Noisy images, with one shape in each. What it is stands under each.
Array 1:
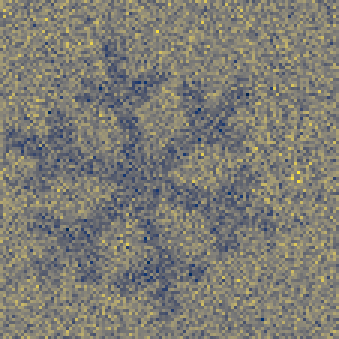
snowflake
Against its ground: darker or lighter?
darker
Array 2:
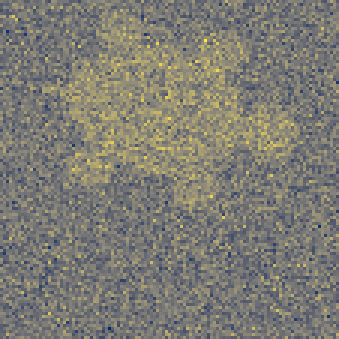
turtle
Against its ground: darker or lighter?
lighter
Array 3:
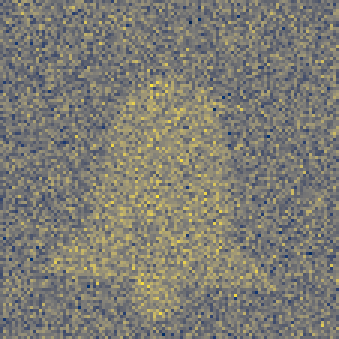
bell
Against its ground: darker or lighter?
lighter
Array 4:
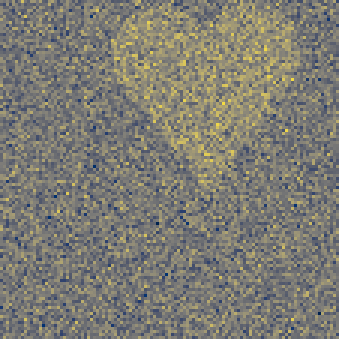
heart
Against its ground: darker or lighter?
lighter
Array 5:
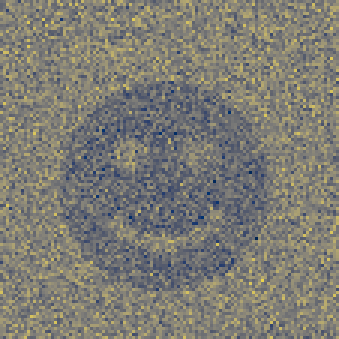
smiling face
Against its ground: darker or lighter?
darker
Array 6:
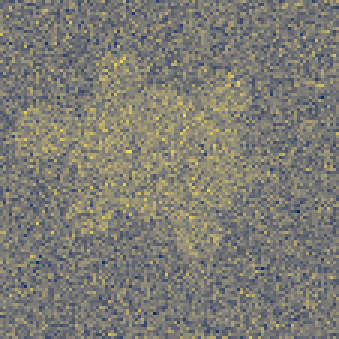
turtle
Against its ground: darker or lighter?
lighter
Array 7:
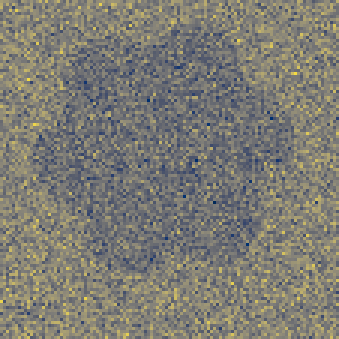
flower
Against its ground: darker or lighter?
darker
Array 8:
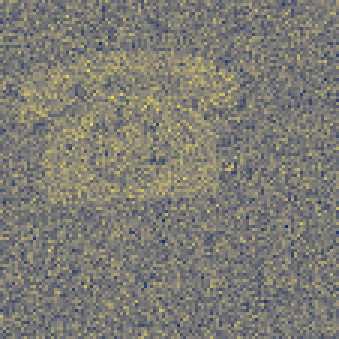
telephone
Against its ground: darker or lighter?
lighter
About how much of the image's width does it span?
two thirds
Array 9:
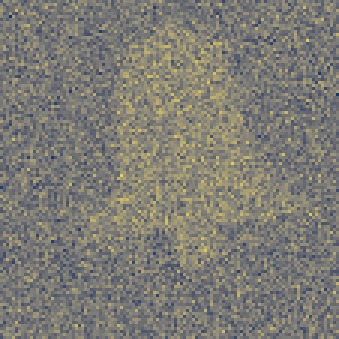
bell
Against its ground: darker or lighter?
lighter
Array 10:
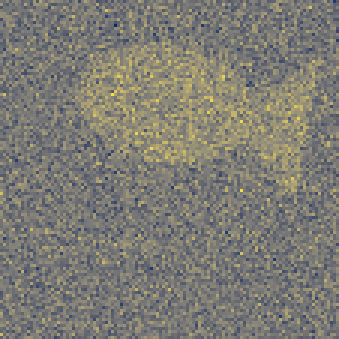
fish
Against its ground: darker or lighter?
lighter
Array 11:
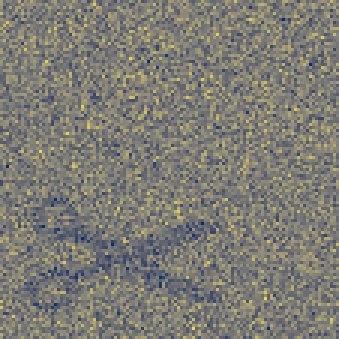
pair of scissors
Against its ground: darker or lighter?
darker
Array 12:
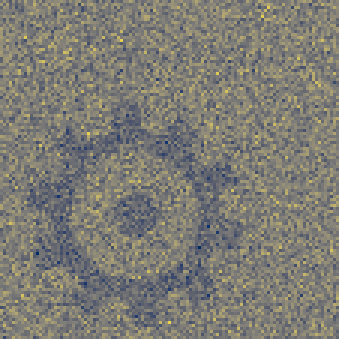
gear
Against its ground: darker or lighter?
darker
